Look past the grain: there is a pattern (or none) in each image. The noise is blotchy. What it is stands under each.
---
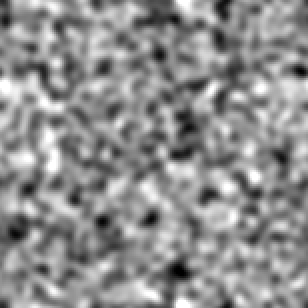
only noise
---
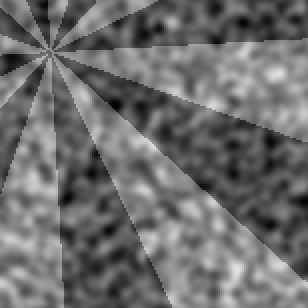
spokes from one point
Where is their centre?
top left
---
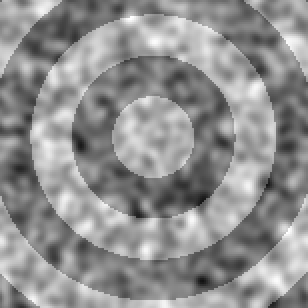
rings round one point
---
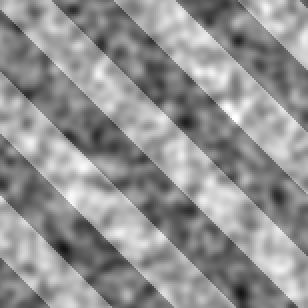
diagonal stripes
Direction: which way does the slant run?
top left to bottom right
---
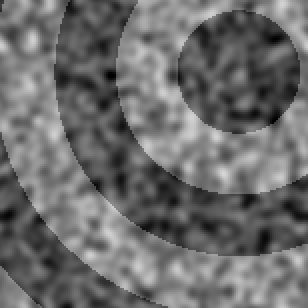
rings round one point
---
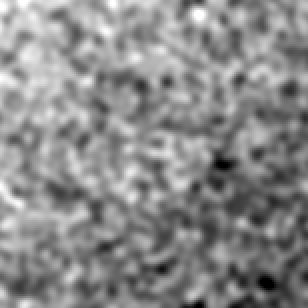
a smooth slope
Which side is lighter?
top left
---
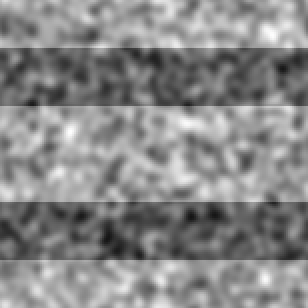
horizontal stripes
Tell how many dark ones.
2
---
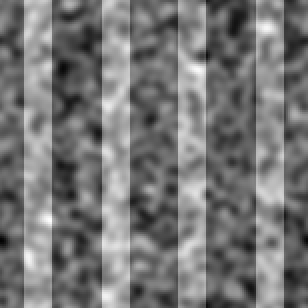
vertical stripes
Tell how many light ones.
4
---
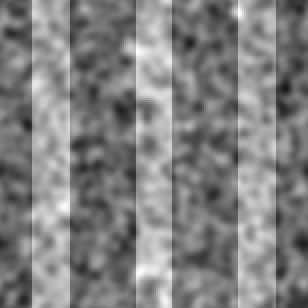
vertical stripes
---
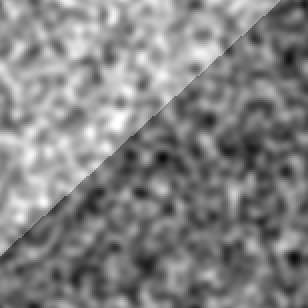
a sharp edge
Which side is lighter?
top left
